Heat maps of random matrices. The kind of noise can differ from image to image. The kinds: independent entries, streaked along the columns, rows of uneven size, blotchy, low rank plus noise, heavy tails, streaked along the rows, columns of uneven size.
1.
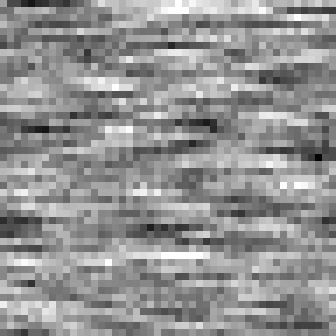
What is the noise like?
streaked along the rows
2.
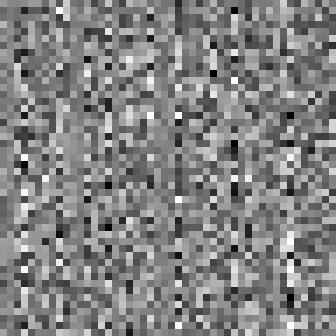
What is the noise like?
columns of uneven size
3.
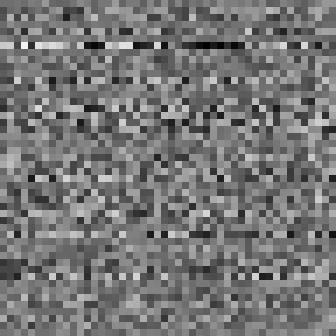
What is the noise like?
rows of uneven size
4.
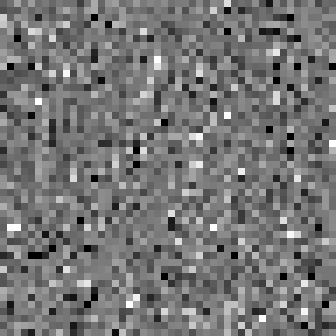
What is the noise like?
heavy tails
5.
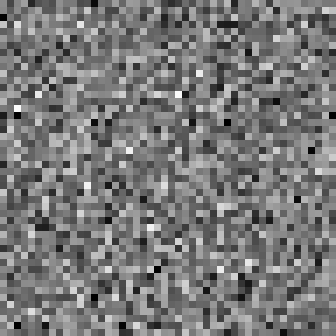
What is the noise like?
independent entries
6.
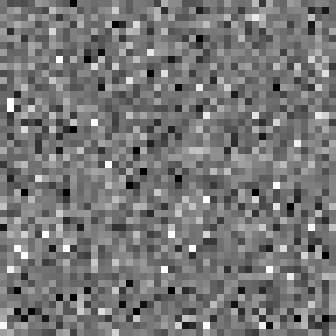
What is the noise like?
heavy tails
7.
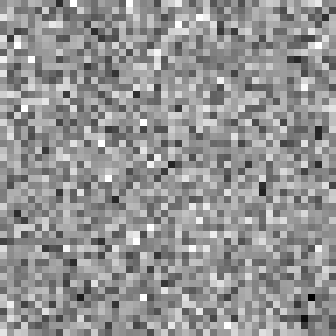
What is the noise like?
independent entries
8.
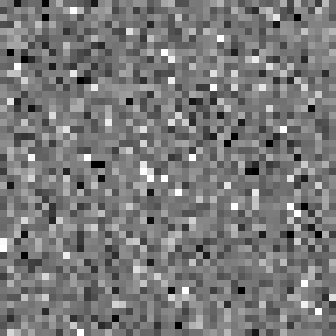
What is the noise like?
heavy tails
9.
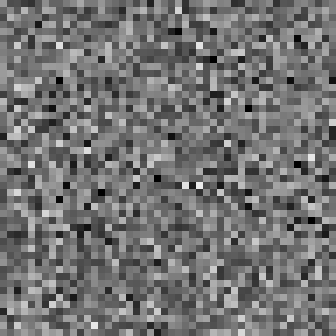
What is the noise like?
independent entries
